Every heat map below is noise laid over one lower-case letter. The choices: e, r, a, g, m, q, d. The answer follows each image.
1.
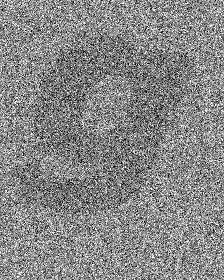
dark g
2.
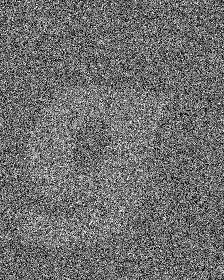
light g
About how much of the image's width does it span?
two thirds
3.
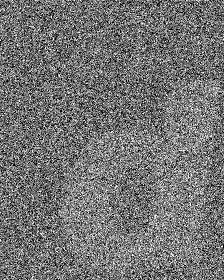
light d
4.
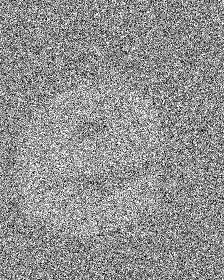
light e
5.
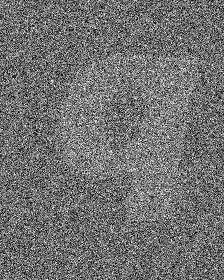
light q
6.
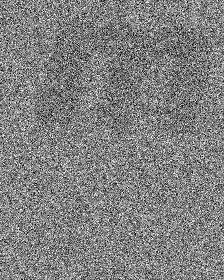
dark m
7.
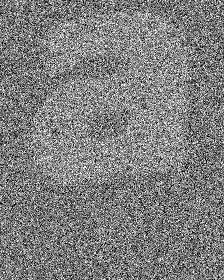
light a
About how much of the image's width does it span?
two thirds
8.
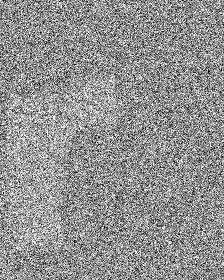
light r
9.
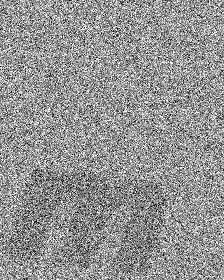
dark m
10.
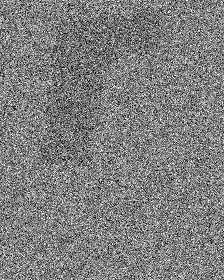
dark r
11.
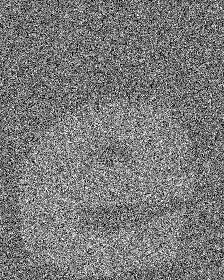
light e
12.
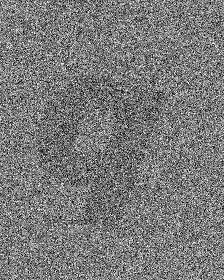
dark q
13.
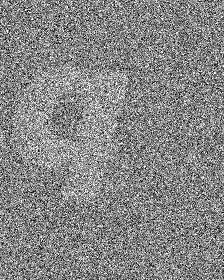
light q
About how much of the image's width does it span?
half
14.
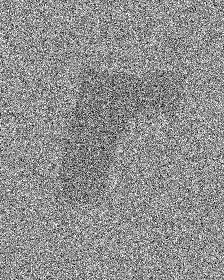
dark r
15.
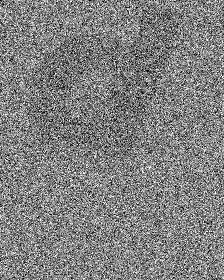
dark d
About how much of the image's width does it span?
two thirds
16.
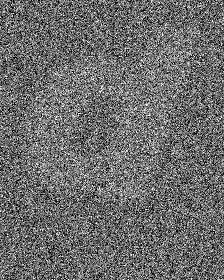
light d
